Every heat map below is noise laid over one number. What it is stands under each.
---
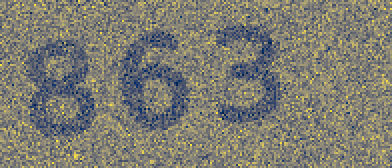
863
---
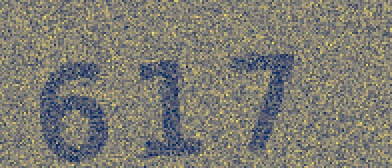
617
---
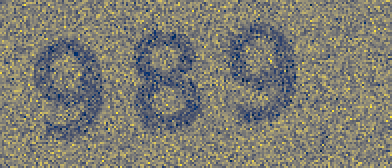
989
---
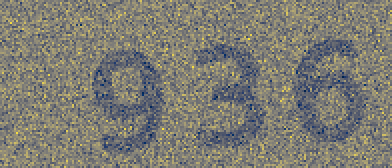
936
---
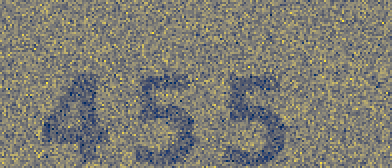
455
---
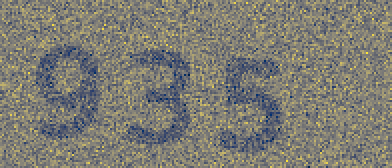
935
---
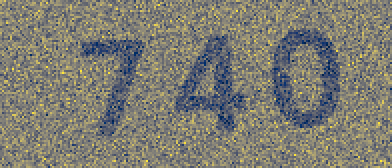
740
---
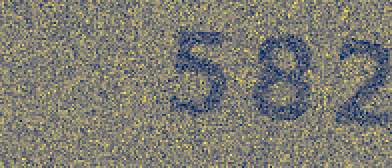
582
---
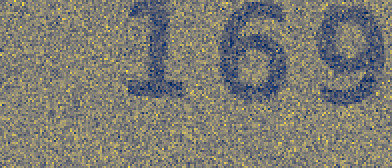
169
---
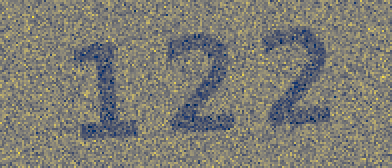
122
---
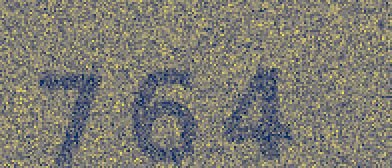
764
